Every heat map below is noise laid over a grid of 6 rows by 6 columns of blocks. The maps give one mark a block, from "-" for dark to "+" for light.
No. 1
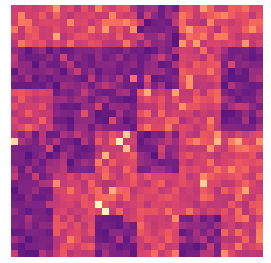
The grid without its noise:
+ + + - + +
- - - - + -
+ - - + + -
- - + - + +
- + + + + +
- + - + - +
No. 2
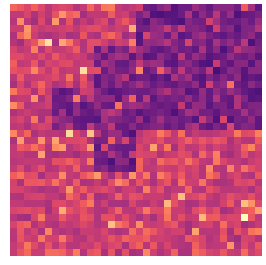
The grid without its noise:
+ + + - - -
+ + - - - -
+ - - - - -
+ + - + + +
+ + + + + +
+ + + + + +
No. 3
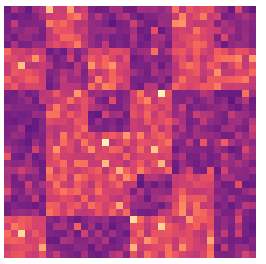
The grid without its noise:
- + - - + -
+ - + - + +
- + - + - -
- + + + - -
- + + - + -
+ - - + + -
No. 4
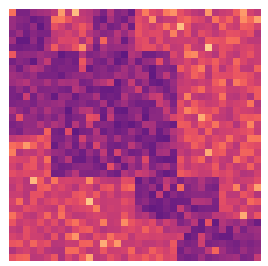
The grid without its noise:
- + - + + +
- - - - + +
- - - - + +
+ - - - + +
+ + + - - +
+ + + + - -
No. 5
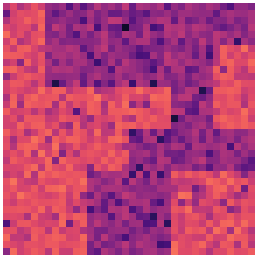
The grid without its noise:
+ - - - - -
+ - - - - +
+ + + + - +
+ + + - - -
+ + - - + +
+ + - - + +
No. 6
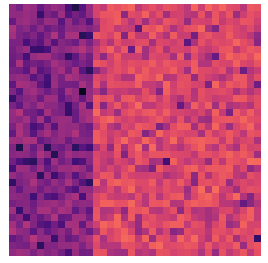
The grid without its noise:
- - + + + +
- - + + + +
- - + + + +
- - + + + +
- - + + + +
- - + + + +
